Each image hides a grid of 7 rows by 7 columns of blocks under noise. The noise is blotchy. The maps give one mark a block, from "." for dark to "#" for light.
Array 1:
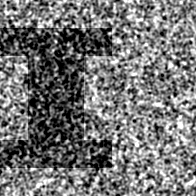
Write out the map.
# # # # # # #
. . . . # # #
# . . # # # #
# . . # # # #
# . . # # # #
. . . . # # #
# # # # # # #
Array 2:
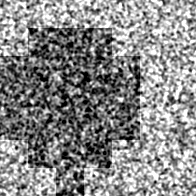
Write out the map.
# # # # # # #
# . . . # # #
. . . . . # #
. . . . . # #
. . . . . # #
# . . . # # #
# # . # # # #
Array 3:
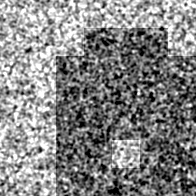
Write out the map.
# # # # # # #
# # # . . . #
# # . . . . .
# # . . . . .
# # . . . . .
# # . . # . .
# # . . . . .
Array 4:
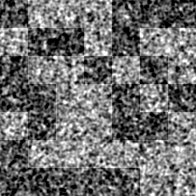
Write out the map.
. # # # . . .
# . . # . # #
. # # . # . #
. . # # . # .
# . # # . . #
. # # # # # #
. . . . . # #
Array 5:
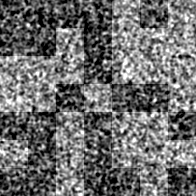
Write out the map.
. . . . # . #
. . # . # # #
# # # . # # #
# # . # . . #
. . # . # # .
# . # . # # #
. . # . . # .
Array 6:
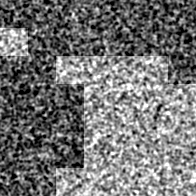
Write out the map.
. . . . . . .
# . . . . . .
. . # # # # .
. . . # # # #
. . . # # # #
. . . # # # #
. . # # # # #
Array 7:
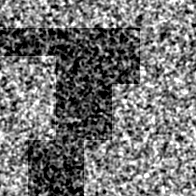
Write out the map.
# # # # # # #
. . . . . # #
# # . . . # #
# # . . # # #
# # . . # # #
# . . # # # #
# . . # # # #
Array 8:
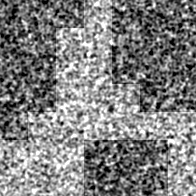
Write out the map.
. . . # . . .
. . # # . . .
. . # # . . .
. . # # # . .
. # # # # # #
# # # . . . #
# # # . . . #
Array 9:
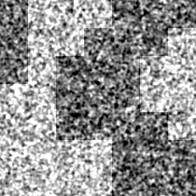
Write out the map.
. # # # . . .
. # # . . . #
. # . . . # #
# # . . . # #
# # . . . . #
# # # # . . .
# # # # . . .
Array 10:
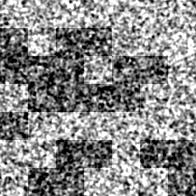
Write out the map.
# # # # # # #
. # . . # # #
. . . # . . #
# . . . . # #
. # # # # # #
# # . . # . .
# . . # # # .
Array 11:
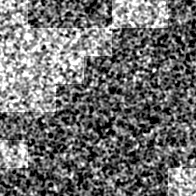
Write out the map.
# . . . # # .
# # # # . . .
# # # . . . .
# # . . . . .
. . . . . . .
# . . . . . .
. . . . . . #
